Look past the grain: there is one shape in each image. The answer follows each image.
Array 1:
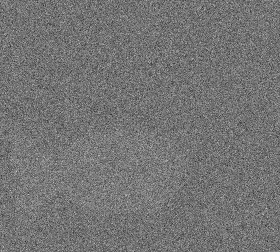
light fish
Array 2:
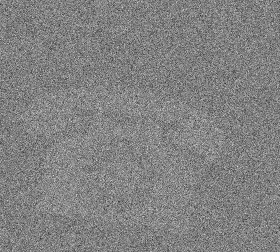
light telephone
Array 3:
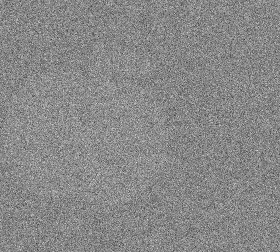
light apple
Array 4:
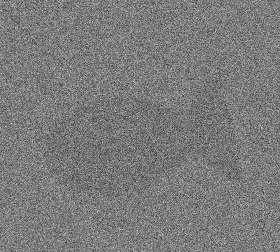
dark fish
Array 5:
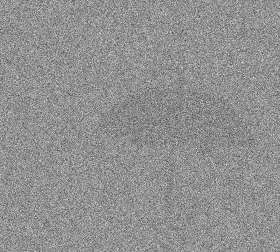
dark umbrella
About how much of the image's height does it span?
two thirds
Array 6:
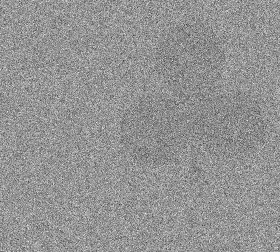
dark club
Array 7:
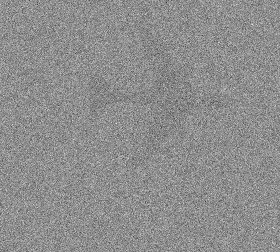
dark airplane
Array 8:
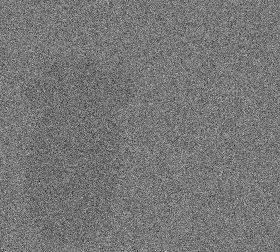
dark footprint
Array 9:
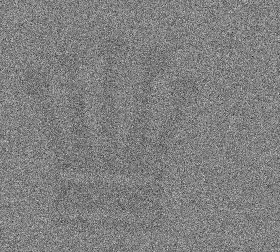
dark chess queen
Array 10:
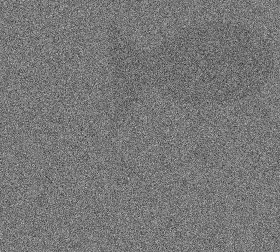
dark fish
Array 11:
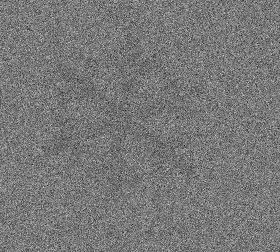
dark snowflake
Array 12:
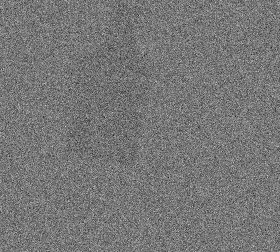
dark bottle
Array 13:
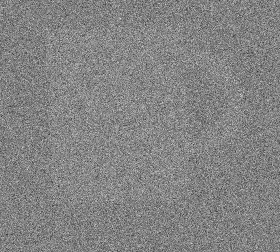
light cup
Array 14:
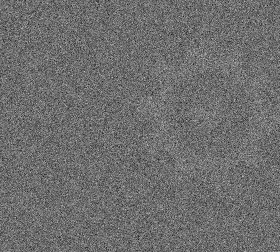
light gear
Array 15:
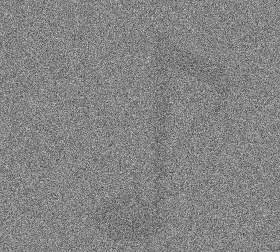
dark musical note
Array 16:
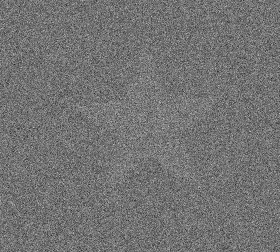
light star
